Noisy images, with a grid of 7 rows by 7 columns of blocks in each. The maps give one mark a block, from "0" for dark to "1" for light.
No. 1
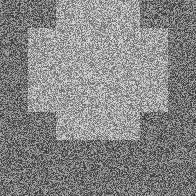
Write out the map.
0 0 1 1 1 0 0
0 1 1 1 1 1 0
0 1 1 1 1 1 0
0 1 1 1 1 1 0
0 0 1 1 1 0 0
0 0 0 0 0 0 0
0 0 0 0 0 0 0
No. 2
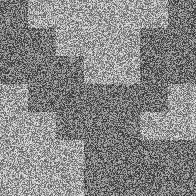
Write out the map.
0 1 1 1 1 1 0
0 0 1 1 1 0 0
0 0 0 1 1 0 0
1 0 0 0 0 0 1
1 1 0 0 0 1 1
1 1 1 0 0 0 0
1 1 1 0 0 0 0
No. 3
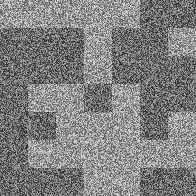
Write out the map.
1 1 1 1 1 0 0
0 0 0 1 0 0 1
0 0 0 1 0 0 0
0 1 1 0 1 0 0
0 0 1 1 1 0 1
0 1 1 1 1 1 1
0 0 0 1 1 0 0
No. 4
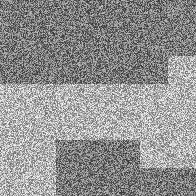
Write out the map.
0 0 0 0 0 0 0
0 0 0 0 0 0 0
0 0 0 0 0 0 1
1 1 1 1 1 1 1
1 1 1 1 1 1 1
1 1 0 0 0 1 1
1 1 0 0 0 0 0
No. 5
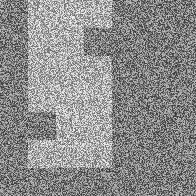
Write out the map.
0 1 1 1 0 0 0
0 1 1 0 0 0 0
0 1 1 1 0 0 0
0 1 1 1 0 0 0
0 0 1 1 0 0 0
0 1 1 1 0 0 0
0 0 0 0 0 0 0
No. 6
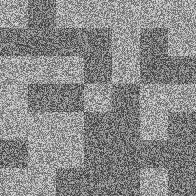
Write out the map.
1 0 1 1 1 1 1
0 0 0 0 1 0 1
1 1 1 0 1 0 0
1 0 0 1 0 1 1
1 1 1 0 0 1 0
0 1 1 0 0 0 0
1 1 0 0 0 1 0
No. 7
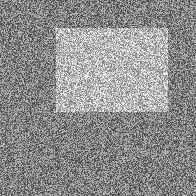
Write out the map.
0 0 0 0 0 0 0
0 0 1 1 1 1 0
0 0 1 1 1 1 0
0 0 1 1 1 1 0
0 0 0 0 0 0 0
0 0 0 0 0 0 0
0 0 0 0 0 0 0
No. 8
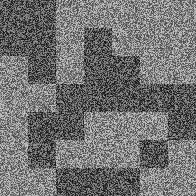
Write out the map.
0 0 1 1 1 1 1
0 0 1 0 1 1 1
1 0 1 0 0 1 1
1 1 0 0 0 0 0
1 0 0 1 1 1 0
1 0 1 1 1 0 1
1 1 0 0 0 1 1
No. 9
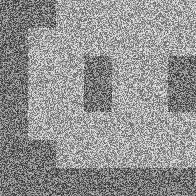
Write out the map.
0 0 1 1 1 1 1
0 1 1 1 1 1 1
0 1 1 0 1 1 0
0 1 1 0 1 1 0
0 1 1 1 1 1 1
0 0 1 1 1 1 1
0 0 0 0 0 0 0
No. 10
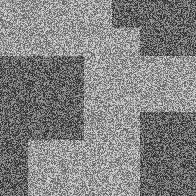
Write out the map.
1 1 1 1 0 0 0
1 1 1 1 1 0 0
0 0 0 1 1 1 1
0 0 0 1 1 1 1
0 0 0 1 1 0 0
0 1 1 1 1 0 0
0 1 1 1 1 0 0
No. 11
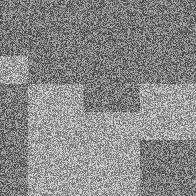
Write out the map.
0 0 0 0 0 0 0
0 0 0 0 0 0 0
1 0 0 0 0 0 0
0 1 1 0 0 1 1
0 1 1 1 1 1 1
0 1 1 1 1 0 0
0 1 1 1 1 0 0
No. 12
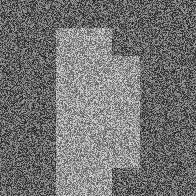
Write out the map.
0 0 0 0 0 0 0
0 0 1 1 0 0 0
0 0 1 1 1 0 0
0 0 1 1 1 0 0
0 0 1 1 1 0 0
0 0 1 1 1 0 0
0 0 1 1 0 0 0
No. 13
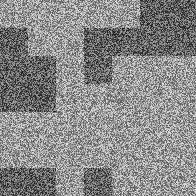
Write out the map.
1 1 1 1 1 0 0
0 1 1 0 0 0 0
0 0 1 0 1 1 1
0 0 1 1 1 1 1
1 1 1 1 1 1 1
1 1 1 1 1 1 1
0 0 1 0 1 1 1
